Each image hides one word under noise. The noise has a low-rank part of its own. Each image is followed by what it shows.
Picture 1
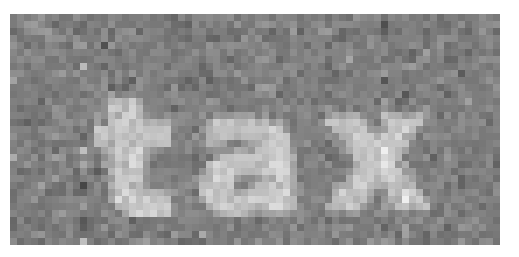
tax
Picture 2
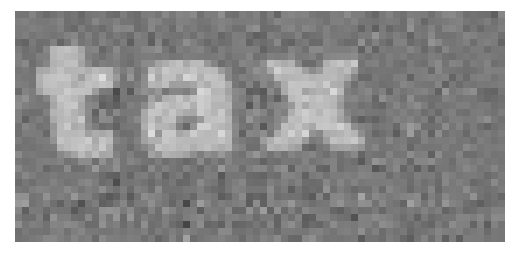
tax
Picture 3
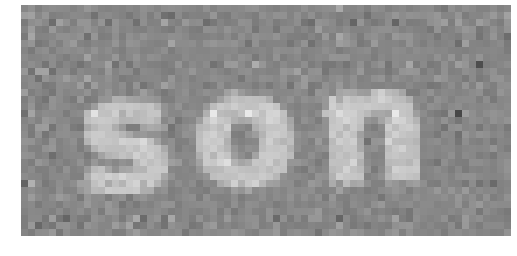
son
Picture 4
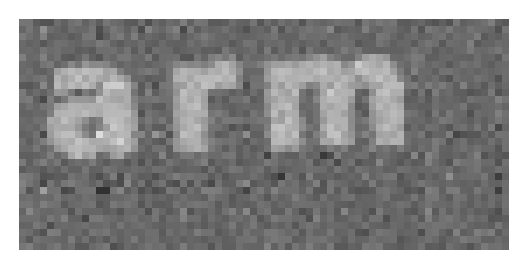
arm
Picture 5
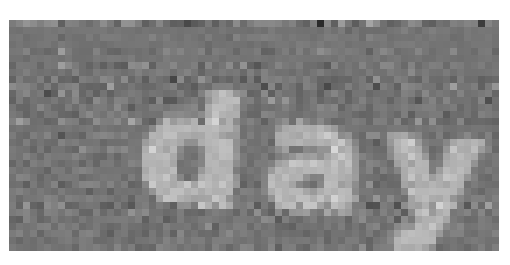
day
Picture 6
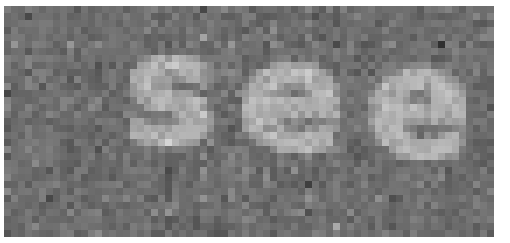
see
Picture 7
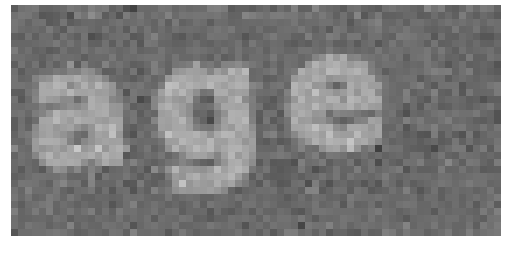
age
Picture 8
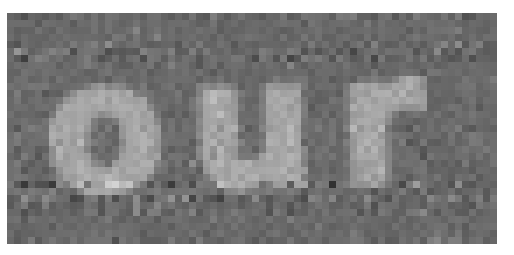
our
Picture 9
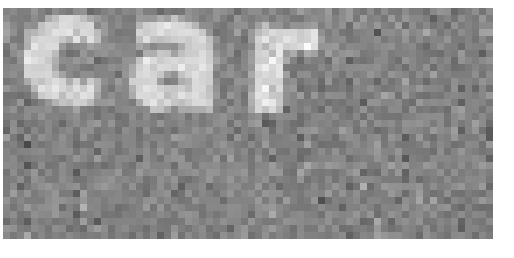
car
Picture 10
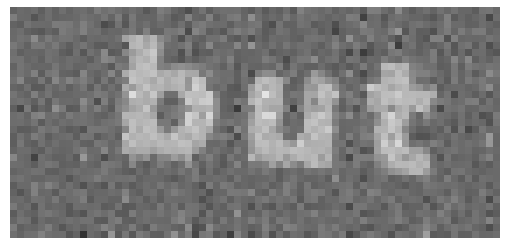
but
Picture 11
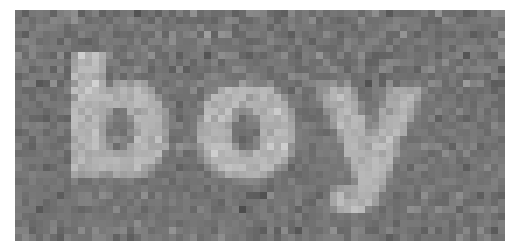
boy
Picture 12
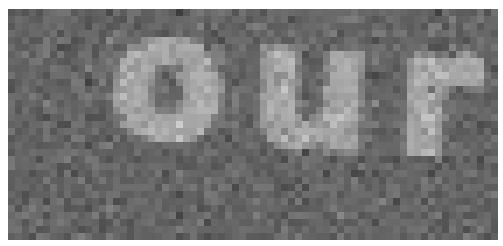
our
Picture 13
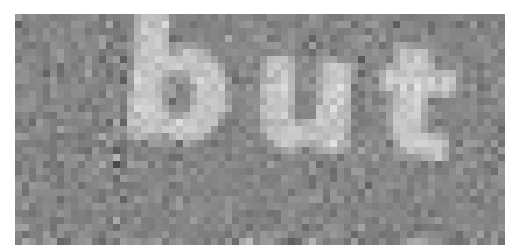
but
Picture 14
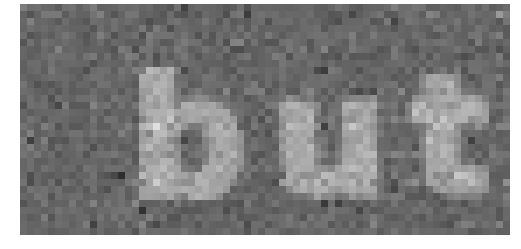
but
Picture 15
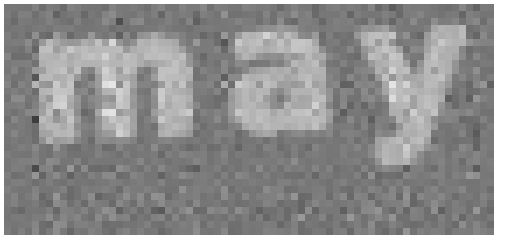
may
